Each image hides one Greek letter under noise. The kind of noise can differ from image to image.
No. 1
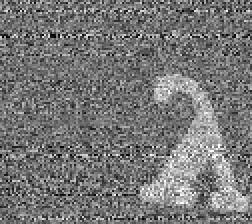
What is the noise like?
rows of uneven size
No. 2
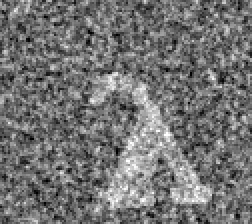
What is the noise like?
blotchy
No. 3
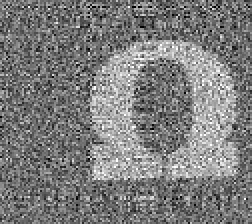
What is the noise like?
low rank plus noise
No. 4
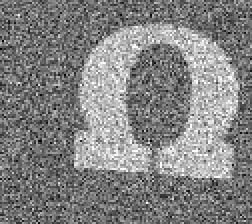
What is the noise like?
low rank plus noise
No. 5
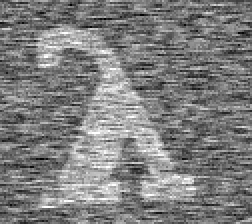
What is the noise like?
streaked along the rows
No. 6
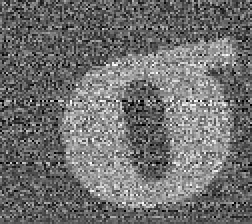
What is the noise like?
rows of uneven size
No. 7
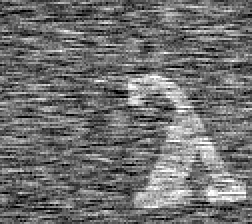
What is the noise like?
streaked along the rows
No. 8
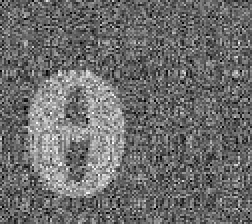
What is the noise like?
low rank plus noise
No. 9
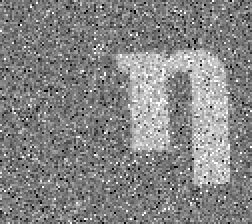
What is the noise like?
heavy tails
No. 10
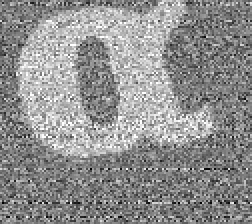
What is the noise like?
rows of uneven size
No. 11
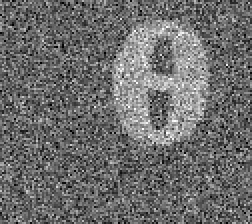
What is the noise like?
independent entries
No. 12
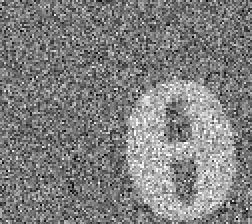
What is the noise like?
independent entries
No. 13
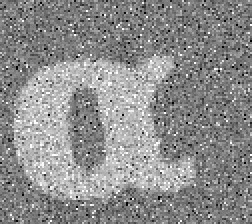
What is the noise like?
heavy tails
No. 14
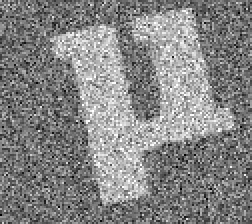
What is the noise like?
independent entries
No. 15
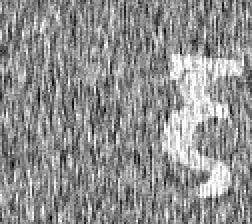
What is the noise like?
streaked along the columns
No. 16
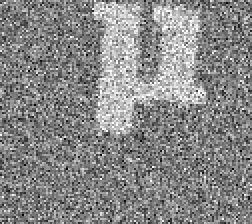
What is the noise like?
independent entries
